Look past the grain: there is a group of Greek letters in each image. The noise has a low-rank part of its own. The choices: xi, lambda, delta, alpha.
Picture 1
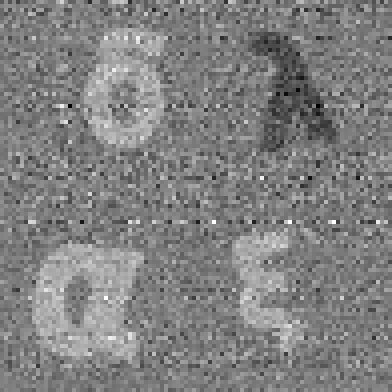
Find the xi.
bottom right
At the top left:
delta
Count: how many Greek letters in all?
4
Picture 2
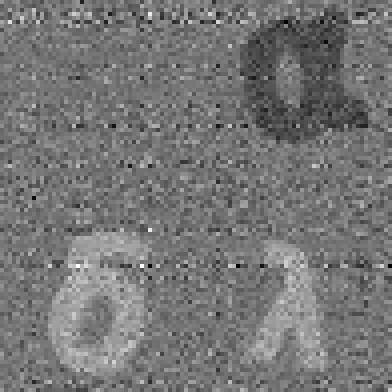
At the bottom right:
lambda
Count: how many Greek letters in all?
3
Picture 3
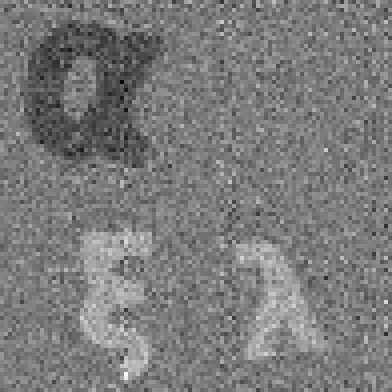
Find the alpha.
top left
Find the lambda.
bottom right
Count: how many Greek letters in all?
3
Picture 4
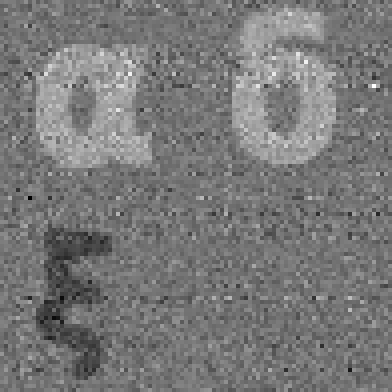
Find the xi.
bottom left
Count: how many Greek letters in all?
3
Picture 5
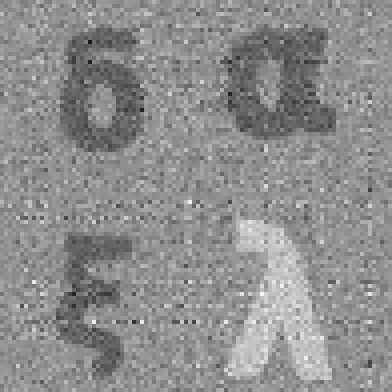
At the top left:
delta
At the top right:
alpha
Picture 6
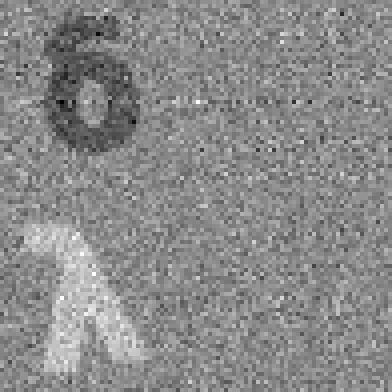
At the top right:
nothing
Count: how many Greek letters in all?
2
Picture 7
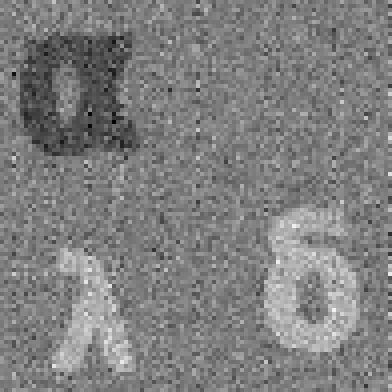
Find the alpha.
top left
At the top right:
nothing
